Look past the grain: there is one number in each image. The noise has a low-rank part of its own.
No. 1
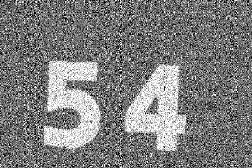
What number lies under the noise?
54
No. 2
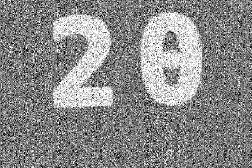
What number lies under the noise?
20
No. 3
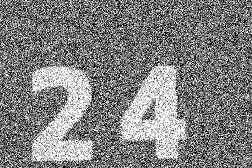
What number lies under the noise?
24
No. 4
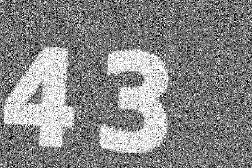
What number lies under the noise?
43
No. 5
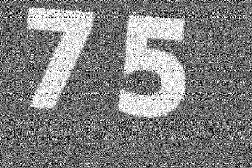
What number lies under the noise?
75
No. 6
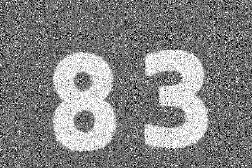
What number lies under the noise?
83
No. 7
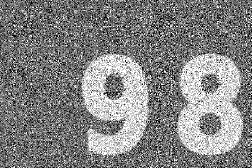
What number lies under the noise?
98
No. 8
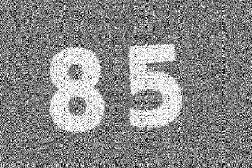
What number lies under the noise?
85
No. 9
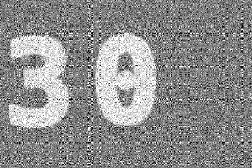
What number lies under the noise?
30
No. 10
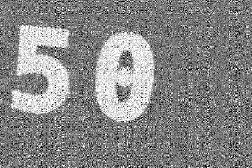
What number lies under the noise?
50
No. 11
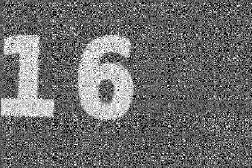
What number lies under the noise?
16
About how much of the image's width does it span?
half
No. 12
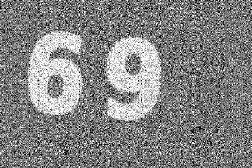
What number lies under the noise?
69
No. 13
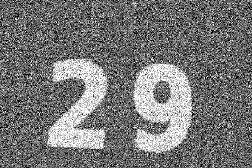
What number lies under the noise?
29
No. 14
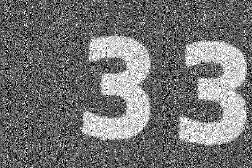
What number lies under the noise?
33
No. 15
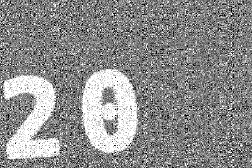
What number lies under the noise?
20
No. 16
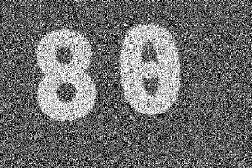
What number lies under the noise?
80
